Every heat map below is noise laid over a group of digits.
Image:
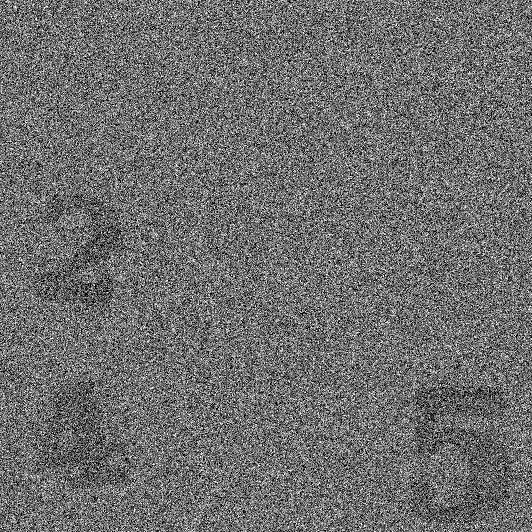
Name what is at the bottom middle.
nothing
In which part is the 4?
bottom left
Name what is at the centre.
nothing
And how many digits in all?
3
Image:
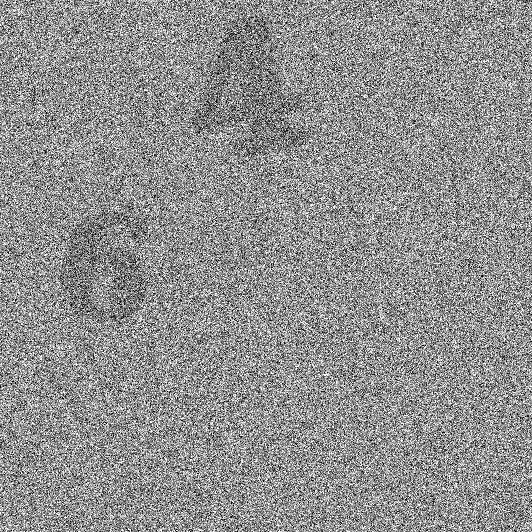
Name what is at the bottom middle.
nothing
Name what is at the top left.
nothing
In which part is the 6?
middle left
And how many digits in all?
2
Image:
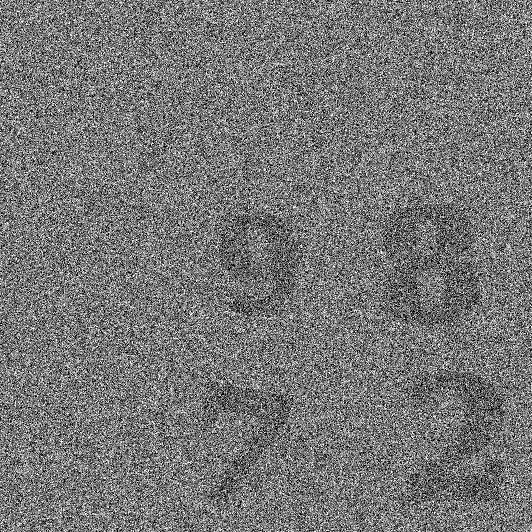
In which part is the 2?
bottom right
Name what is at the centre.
9
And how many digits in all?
4
